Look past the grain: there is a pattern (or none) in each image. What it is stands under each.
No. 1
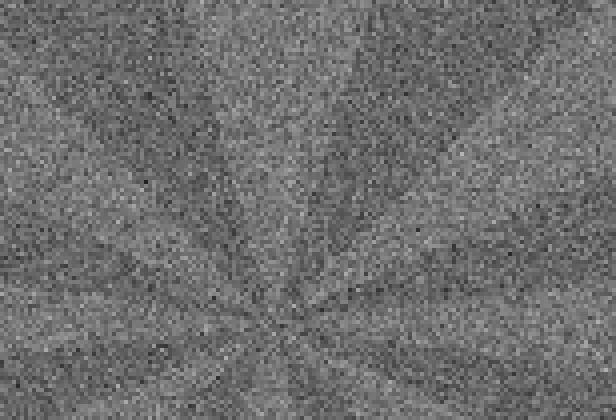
spokes from one point
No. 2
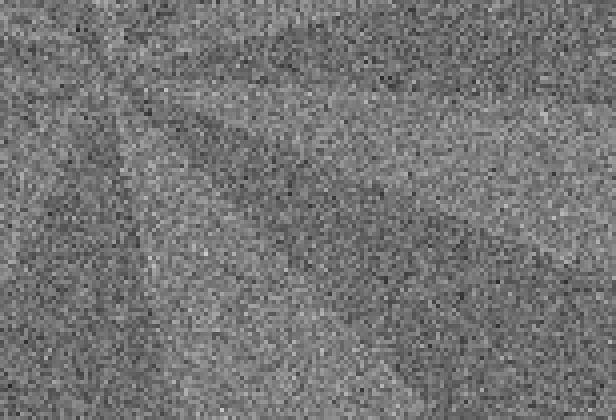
spokes from one point
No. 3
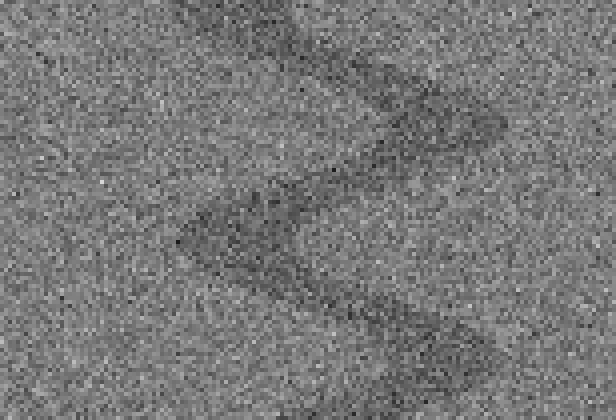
a wavy band
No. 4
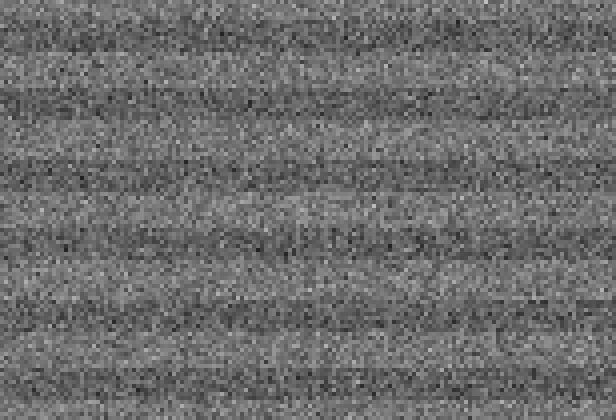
horizontal stripes
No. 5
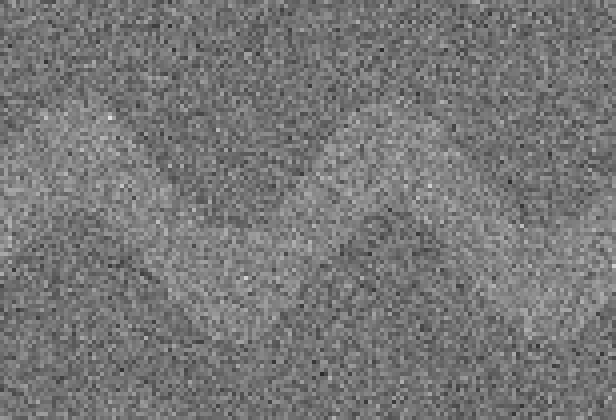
a wavy band
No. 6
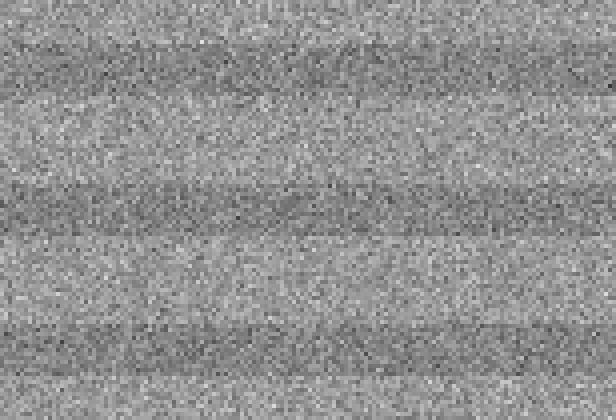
horizontal stripes
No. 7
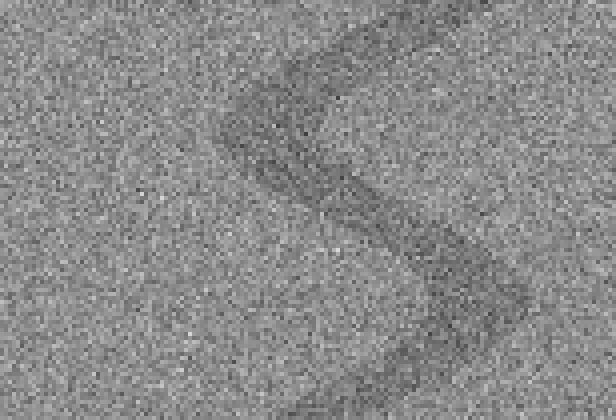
a wavy band
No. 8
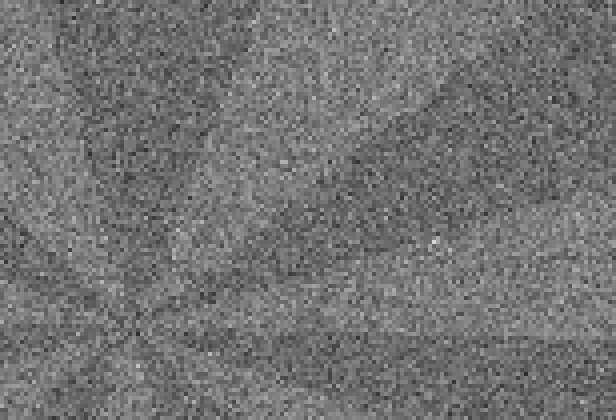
spokes from one point
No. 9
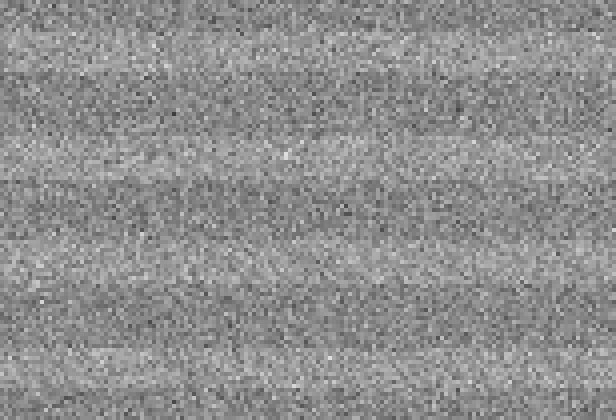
horizontal stripes
